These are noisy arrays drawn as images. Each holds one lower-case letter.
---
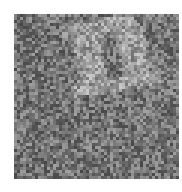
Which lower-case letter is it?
n
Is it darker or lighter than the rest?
lighter
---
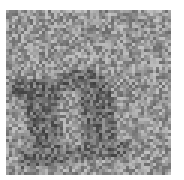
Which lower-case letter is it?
n
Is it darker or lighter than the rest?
darker
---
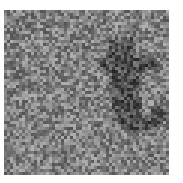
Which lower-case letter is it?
t
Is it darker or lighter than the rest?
darker
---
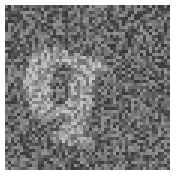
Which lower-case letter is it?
q
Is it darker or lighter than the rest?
lighter
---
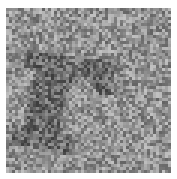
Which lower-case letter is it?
r
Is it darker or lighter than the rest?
darker
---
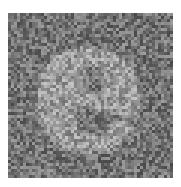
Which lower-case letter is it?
e
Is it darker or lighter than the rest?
lighter
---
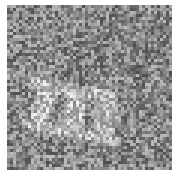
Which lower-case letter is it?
m
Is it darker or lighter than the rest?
lighter
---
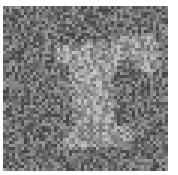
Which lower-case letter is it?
r
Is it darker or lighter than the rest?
lighter
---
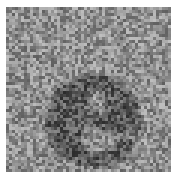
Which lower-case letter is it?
e
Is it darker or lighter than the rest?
darker
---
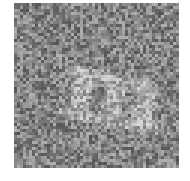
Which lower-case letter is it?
m
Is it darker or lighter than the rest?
lighter
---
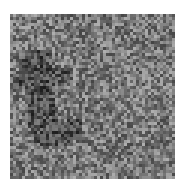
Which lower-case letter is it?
t
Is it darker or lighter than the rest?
darker
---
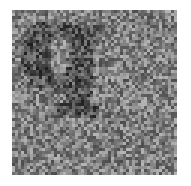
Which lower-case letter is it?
q
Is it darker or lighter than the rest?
darker
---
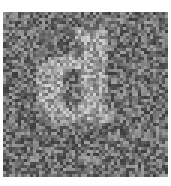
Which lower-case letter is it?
d
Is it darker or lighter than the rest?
lighter
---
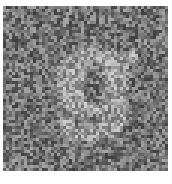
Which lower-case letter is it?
g
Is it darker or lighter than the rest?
lighter
